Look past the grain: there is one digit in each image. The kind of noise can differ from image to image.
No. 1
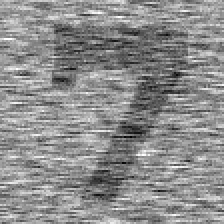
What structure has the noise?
streaked along the rows
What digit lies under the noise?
7
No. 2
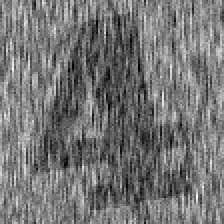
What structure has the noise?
streaked along the columns
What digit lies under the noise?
4
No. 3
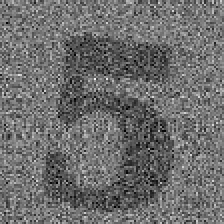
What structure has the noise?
low rank plus noise
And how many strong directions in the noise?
three or four
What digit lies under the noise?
5
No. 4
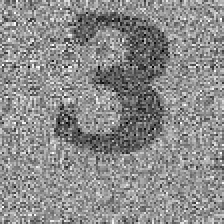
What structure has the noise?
low rank plus noise
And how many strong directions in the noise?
three or four
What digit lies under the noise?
3
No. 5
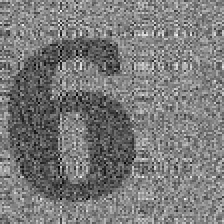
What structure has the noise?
low rank plus noise
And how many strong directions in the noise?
one
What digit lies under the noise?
6
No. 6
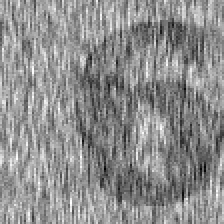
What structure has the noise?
streaked along the columns
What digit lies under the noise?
6
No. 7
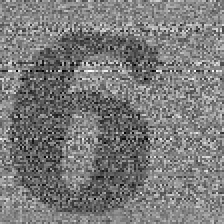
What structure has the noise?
rows of uneven size
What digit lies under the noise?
6
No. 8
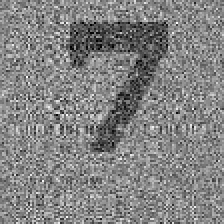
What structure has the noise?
low rank plus noise
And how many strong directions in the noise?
one
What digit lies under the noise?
7
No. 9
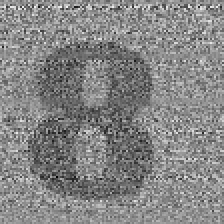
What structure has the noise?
rows of uneven size
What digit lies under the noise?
8
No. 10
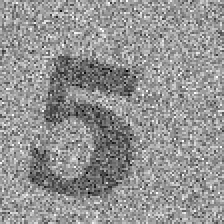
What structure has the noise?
independent entries
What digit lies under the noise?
5
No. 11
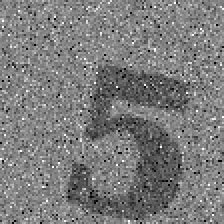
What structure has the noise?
heavy tails
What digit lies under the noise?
5
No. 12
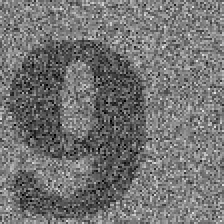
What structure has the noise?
independent entries
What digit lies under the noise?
9
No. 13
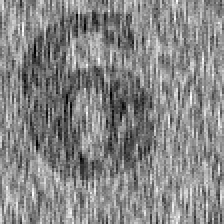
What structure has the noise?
streaked along the columns
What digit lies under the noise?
6
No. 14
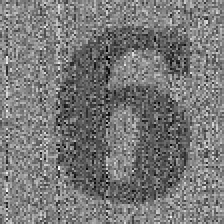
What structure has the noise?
columns of uneven size
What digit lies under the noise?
6
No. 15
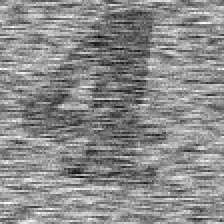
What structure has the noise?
streaked along the rows
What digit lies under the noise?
4
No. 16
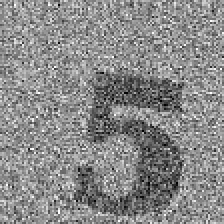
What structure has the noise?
low rank plus noise
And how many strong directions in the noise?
five to eight
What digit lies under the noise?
5
